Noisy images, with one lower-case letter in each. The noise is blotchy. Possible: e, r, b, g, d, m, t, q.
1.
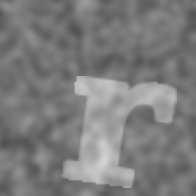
r
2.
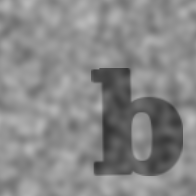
b
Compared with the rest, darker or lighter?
darker
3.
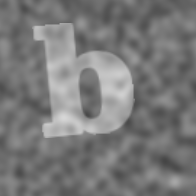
b
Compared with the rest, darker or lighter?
lighter
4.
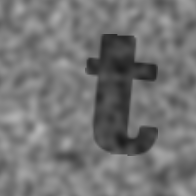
t
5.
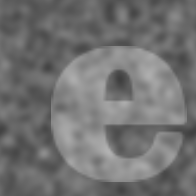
e
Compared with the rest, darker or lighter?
lighter
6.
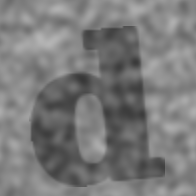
d
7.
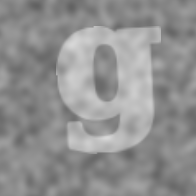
g
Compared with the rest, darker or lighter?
lighter
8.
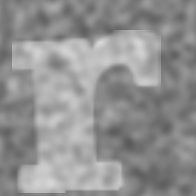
r
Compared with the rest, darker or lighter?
lighter
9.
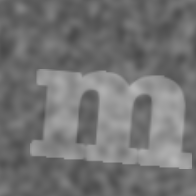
m
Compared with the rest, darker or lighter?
lighter
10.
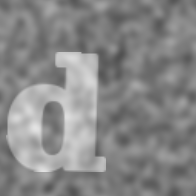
d
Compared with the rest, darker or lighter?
lighter
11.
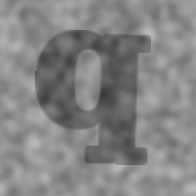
q
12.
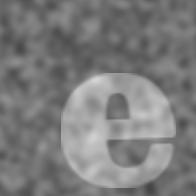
e
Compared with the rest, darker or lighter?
lighter
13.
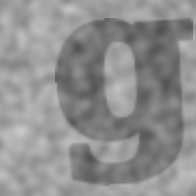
g
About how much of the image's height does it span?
nearly all
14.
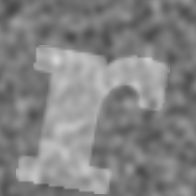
r
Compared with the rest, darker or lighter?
lighter
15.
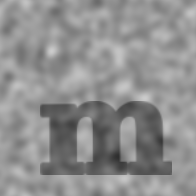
m
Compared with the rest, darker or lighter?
darker
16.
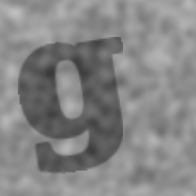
g
